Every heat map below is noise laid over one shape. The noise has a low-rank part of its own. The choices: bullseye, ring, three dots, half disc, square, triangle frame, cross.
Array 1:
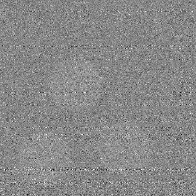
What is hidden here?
light three dots
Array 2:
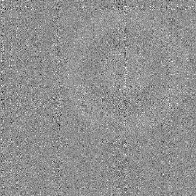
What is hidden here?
light bullseye
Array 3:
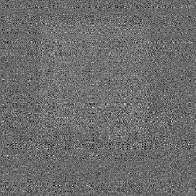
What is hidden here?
light square
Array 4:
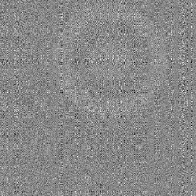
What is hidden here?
light bullseye
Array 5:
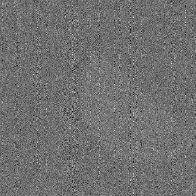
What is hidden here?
light half disc
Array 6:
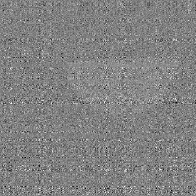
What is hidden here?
light half disc
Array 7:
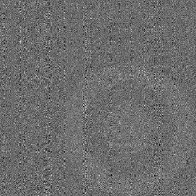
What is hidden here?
light bullseye
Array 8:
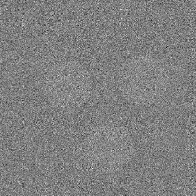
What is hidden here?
light three dots
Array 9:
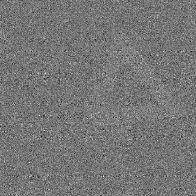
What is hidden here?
light triangle frame
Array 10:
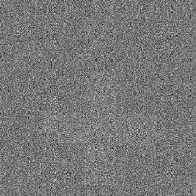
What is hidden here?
light cross
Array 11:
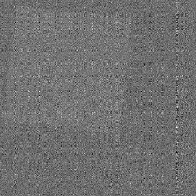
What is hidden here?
light square
